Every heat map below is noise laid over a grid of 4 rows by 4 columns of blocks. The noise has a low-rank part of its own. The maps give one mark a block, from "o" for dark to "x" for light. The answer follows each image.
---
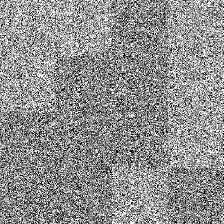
x x o x
x o o x
o o o x
o o x o
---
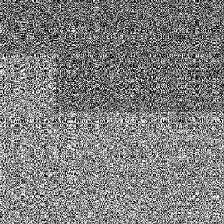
o o o o
x o o o
x x x x
x x x x
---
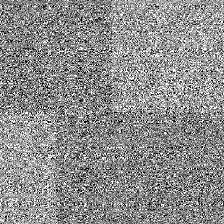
o o x x
o o x x
x o o o
x o o o
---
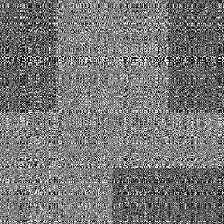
o x x o
o x x o
x x x x
x x o o
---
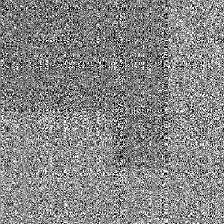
o o o x
o o o x
x x o x
x x x x
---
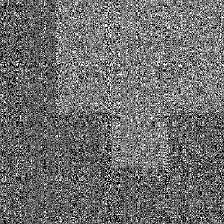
o x x x
o x x x
o o x o
o o o o
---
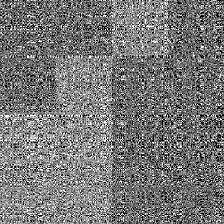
o o x o
o x o o
x x o o
x x o o
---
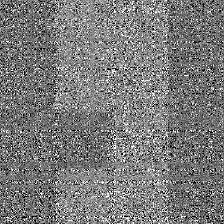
o x x o
o x x o
o o x o
o x x o
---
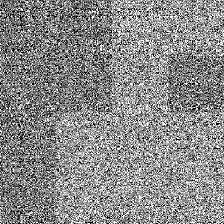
o o x x
o o x o
o x x x
o x x x
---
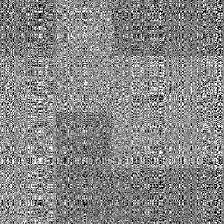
o x o o
x x x x
x o x x
x o o o
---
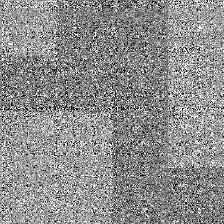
x o o x
o o o x
x x o x
x x o o
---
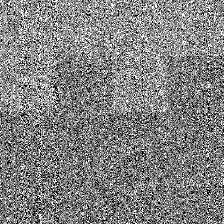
x x x x
x o x o
o o o o
o o o o
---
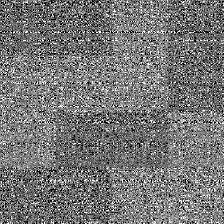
o o x o
x x x o
x o o x
o o x x
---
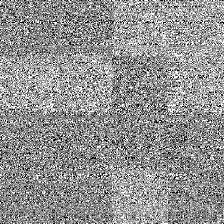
o o x x
x x o x
o o o o
o o x o
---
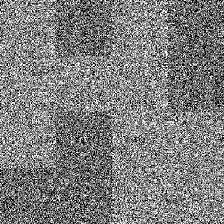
x o x o
x x x o
x o x x
o o x x
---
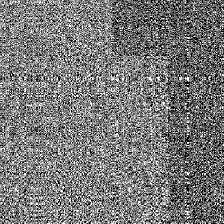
x x o o
x x x o
x x x o
x x x o
